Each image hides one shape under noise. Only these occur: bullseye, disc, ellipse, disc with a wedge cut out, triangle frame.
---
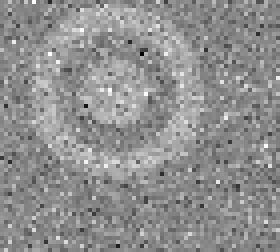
light bullseye
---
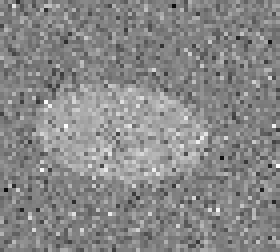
light ellipse
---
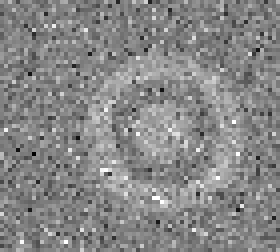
light bullseye
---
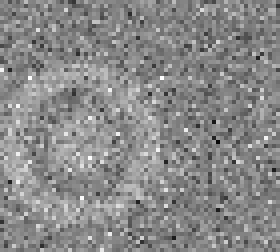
light bullseye
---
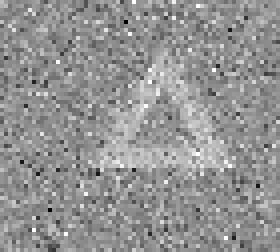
light triangle frame
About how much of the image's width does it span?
half
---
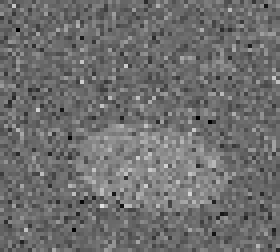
light ellipse
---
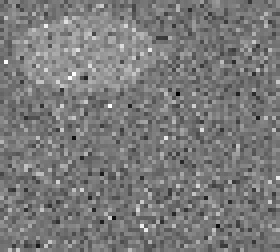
light ellipse
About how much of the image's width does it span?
half
